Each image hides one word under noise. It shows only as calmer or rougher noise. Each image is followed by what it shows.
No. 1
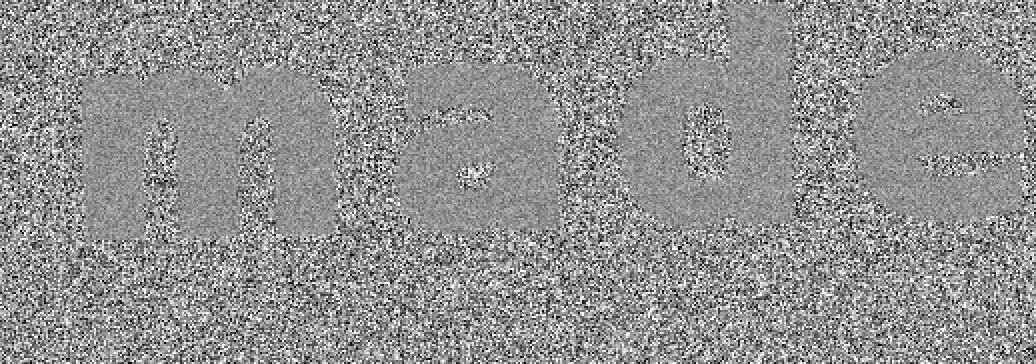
made
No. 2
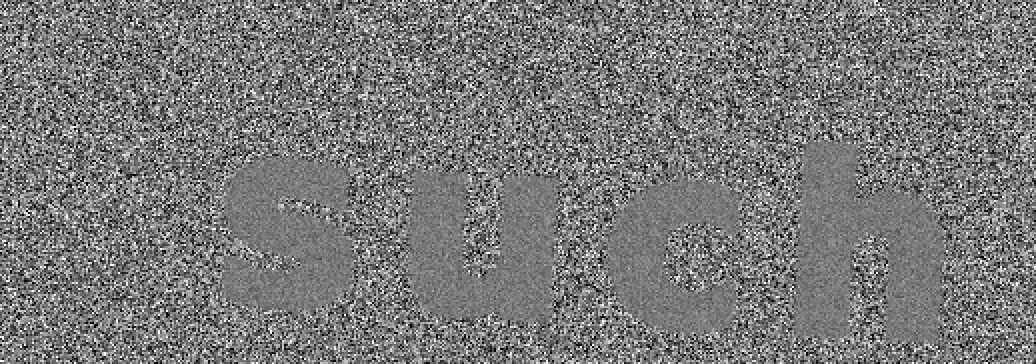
such
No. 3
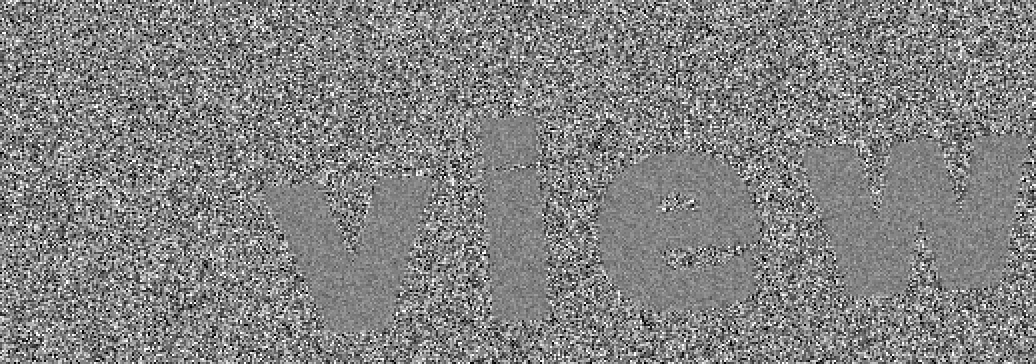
view
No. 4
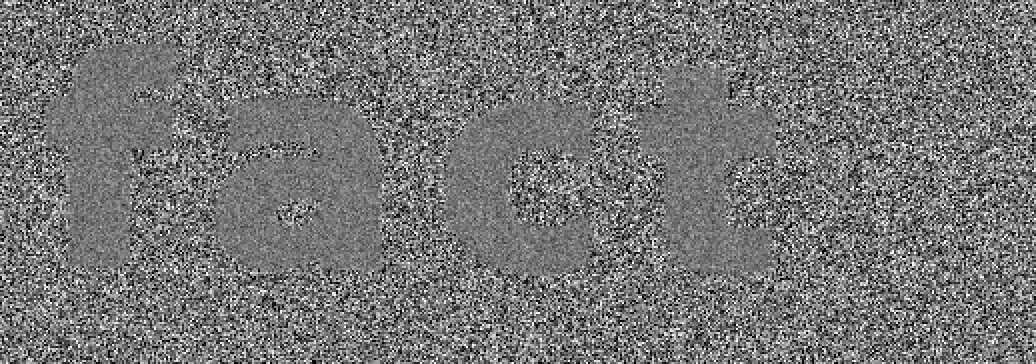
fact
